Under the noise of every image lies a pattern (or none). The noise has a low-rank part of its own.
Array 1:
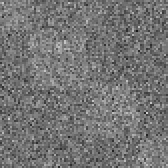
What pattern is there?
blocks along the diagonal
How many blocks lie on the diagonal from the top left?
4
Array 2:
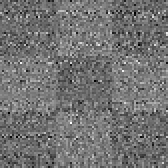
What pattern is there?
a checkerboard
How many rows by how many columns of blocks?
3 by 3
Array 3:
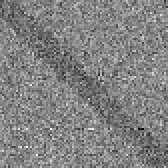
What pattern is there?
a diagonal band
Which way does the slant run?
top left to bottom right
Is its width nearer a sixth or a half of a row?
a sixth
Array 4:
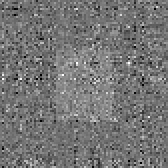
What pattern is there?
one block
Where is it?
centre
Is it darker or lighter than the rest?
lighter
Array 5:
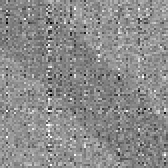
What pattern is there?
a diagonal band
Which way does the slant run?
top left to bottom right
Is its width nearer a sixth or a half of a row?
a half
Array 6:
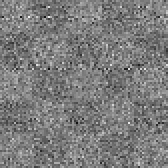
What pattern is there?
a checkerboard
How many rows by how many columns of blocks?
5 by 5
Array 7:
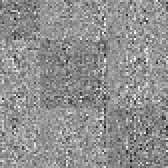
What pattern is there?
blocks along the diagonal
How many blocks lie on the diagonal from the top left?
3
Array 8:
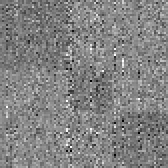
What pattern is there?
blocks along the diagonal
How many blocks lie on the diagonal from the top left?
3
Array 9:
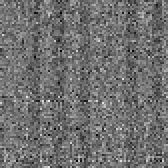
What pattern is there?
bands of columns
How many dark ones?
5
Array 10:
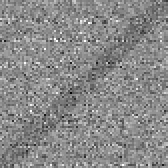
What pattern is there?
a diagonal band
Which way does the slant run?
bottom left to top right
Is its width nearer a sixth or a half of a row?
a sixth
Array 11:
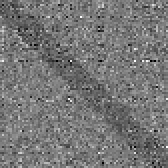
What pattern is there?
a diagonal band
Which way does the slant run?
top left to bottom right
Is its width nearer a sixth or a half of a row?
a sixth
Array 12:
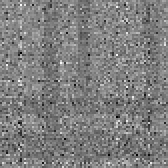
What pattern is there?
bands of rows crossing bands of columns
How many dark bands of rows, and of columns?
2 and 3
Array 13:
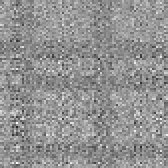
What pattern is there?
bands of rows crossing bands of columns
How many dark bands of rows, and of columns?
3 and 2
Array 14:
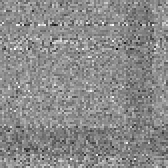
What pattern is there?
bands of rows crossing bands of columns
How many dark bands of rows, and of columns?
1 and 1
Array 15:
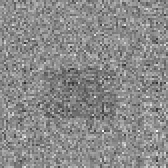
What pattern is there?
one block
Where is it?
centre
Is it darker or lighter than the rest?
darker
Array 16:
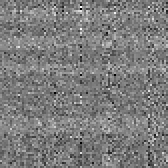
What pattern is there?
bands of rows
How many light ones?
4
